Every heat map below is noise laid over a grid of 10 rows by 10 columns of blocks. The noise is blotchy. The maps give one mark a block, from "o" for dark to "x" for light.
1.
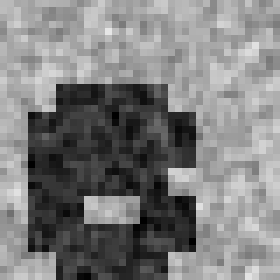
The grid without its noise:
xxxxxxxxxx
xxxxxxxxxx
xxxxxxxxxx
xxooooxxxx
xooooooxxx
xooooooxxx
xoooooxxxx
xooxxooxxx
xooooooxxx
xxooooxxxx
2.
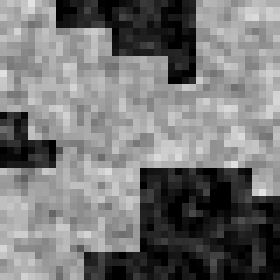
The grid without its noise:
xxoooooxxx
xxxxoooxxx
xxxxxxoxxx
xxxxxxxxxx
oxxxxxxxxx
ooxxxxxxxx
xxxxxoooox
xxxxxooooo
xxxxxooooo
xxxooooooo
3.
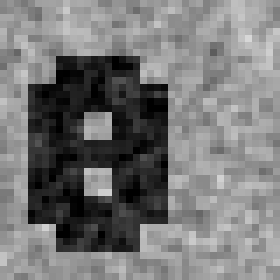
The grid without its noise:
xxxxxxxxxx
xxxxxxxxxx
xxoooxxxxx
xoooooxxxx
xooxooxxxx
xoooooxxxx
xooxooxxxx
xoooooxxxx
xxoooxxxxx
xxxxxxxxxx
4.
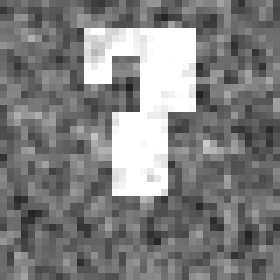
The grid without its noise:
oooooooooo
oooxxxxooo
oooxoxxooo
oooooxxooo
ooooxxoooo
ooooxxoooo
ooooxxoooo
oooooooooo
oooooooooo
oooooooooo
